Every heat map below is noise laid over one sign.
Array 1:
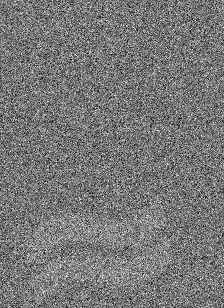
approximately sign
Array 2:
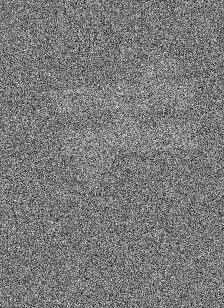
not-equal sign
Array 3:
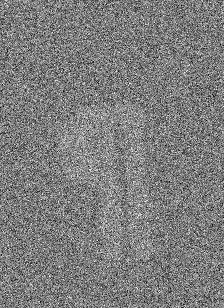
pilcrow
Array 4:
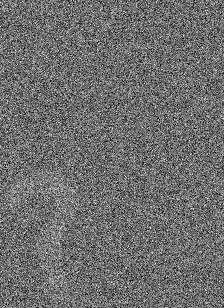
question mark
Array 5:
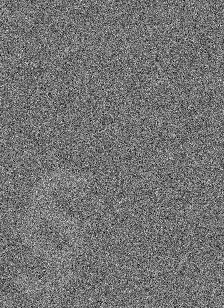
section sign
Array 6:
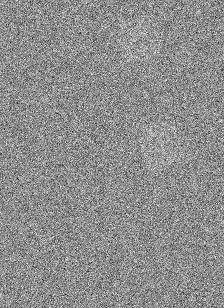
colon
